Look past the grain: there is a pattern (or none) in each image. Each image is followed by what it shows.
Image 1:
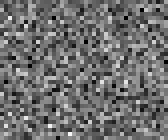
only noise
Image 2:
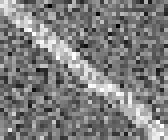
a diagonal band
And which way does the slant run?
top left to bottom right
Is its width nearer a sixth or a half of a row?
a sixth
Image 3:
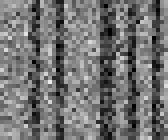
bands of columns
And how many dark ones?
5
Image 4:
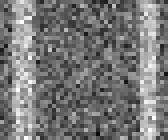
bands of columns
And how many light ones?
2
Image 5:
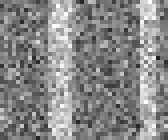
bands of columns
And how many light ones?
2
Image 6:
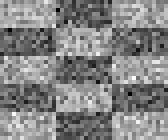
a checkerboard
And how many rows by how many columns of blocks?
5 by 3
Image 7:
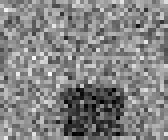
one block
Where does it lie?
bottom middle
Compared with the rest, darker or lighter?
darker
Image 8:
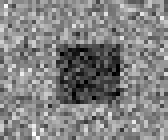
one block
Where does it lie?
centre
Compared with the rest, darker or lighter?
darker
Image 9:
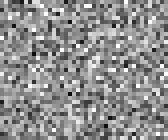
only noise
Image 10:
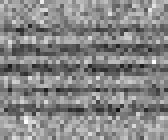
bands of rows
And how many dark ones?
5
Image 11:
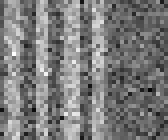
bands of columns
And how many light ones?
4
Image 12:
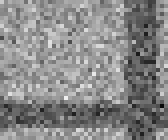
bands of rows crossing bands of columns
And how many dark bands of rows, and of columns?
1 and 1
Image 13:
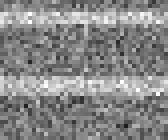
bands of rows
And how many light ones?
2
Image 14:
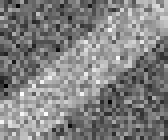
a diagonal band
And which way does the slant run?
bottom left to top right
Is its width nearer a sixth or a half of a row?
a half
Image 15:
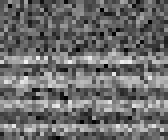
bands of rows
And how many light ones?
4
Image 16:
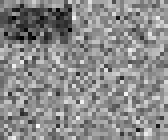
one block
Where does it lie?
top left
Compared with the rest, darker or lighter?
darker
